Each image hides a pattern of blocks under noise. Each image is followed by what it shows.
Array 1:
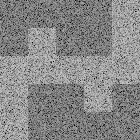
the same after a half turn
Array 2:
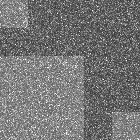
mirrored about the diagonal from the bottom left
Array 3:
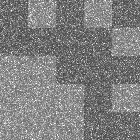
mirrored about the diagonal from the bottom left
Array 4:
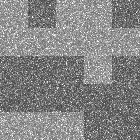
no symmetry
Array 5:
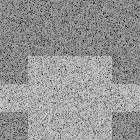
left and right mirror each other
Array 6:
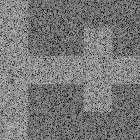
top and bottom mirror each other
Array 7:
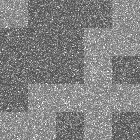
mirrored about the diagonal from the top left
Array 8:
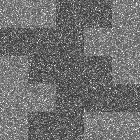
the same after a half turn
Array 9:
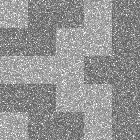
top and bottom mirror each other
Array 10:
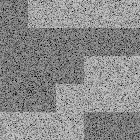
no symmetry
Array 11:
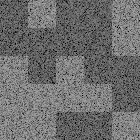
no symmetry
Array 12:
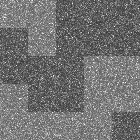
no symmetry
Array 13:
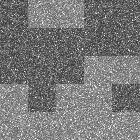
no symmetry
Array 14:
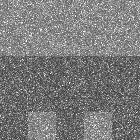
left and right mirror each other
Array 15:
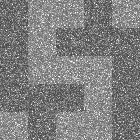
the same after a half turn
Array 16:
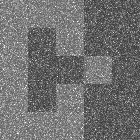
top and bottom mirror each other
